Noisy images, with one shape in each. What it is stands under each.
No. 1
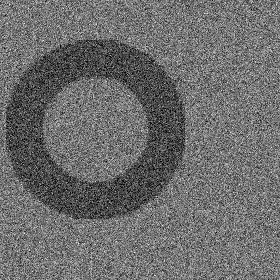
ring
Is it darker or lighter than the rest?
darker
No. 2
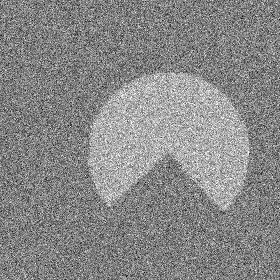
disc with a wedge cut out
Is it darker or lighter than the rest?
lighter
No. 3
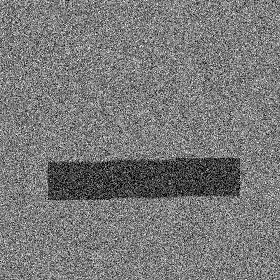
bar
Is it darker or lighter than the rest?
darker
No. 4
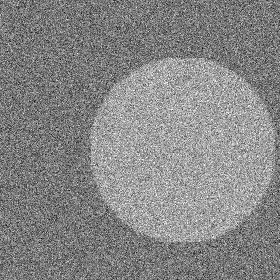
disc
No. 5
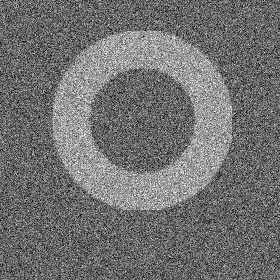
ring
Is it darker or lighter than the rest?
lighter
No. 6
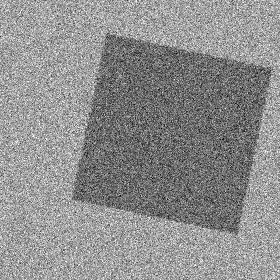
square
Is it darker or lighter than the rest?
darker
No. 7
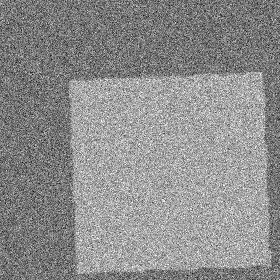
square
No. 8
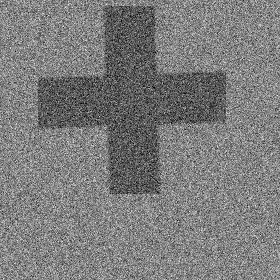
cross
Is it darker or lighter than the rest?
darker
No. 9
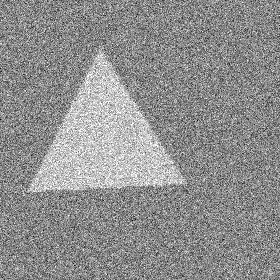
triangle
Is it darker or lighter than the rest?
lighter
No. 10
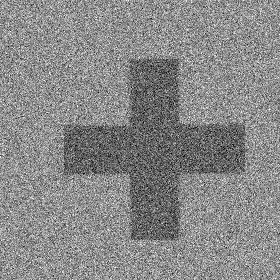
cross
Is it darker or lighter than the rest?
darker
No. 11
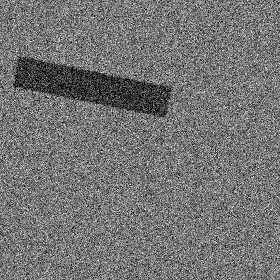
bar
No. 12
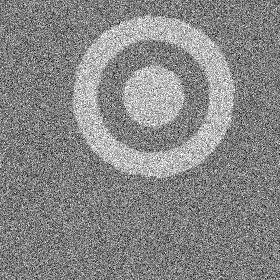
bullseye
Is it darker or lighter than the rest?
lighter
